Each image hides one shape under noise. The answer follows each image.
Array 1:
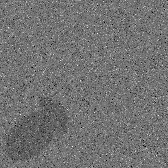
footprint
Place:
bottom left
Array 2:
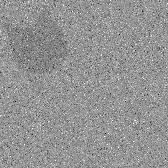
cat's head
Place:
top left
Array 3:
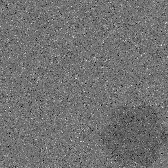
flower
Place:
bottom right
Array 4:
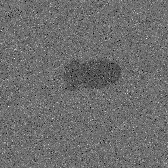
footprint
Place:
centre
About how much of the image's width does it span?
a third
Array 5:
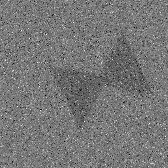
bow tie
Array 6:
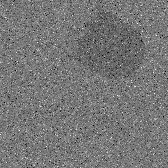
ghost
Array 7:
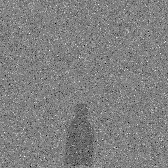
bottle
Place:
bottom middle
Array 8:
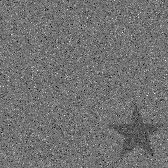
star
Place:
bottom right
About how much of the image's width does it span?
a third
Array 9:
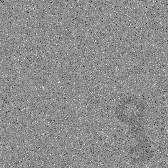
key
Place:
bottom right
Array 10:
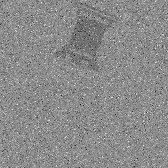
chess rook
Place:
top middle
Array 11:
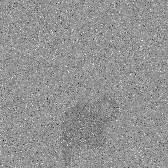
teapot
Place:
bottom middle
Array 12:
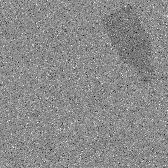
bottle
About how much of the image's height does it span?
half
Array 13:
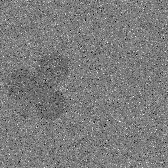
club
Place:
middle left
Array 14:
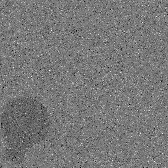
light bulb
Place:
bottom left
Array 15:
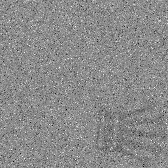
chess queen
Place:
bottom right
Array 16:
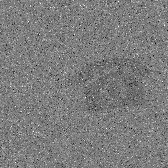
telephone
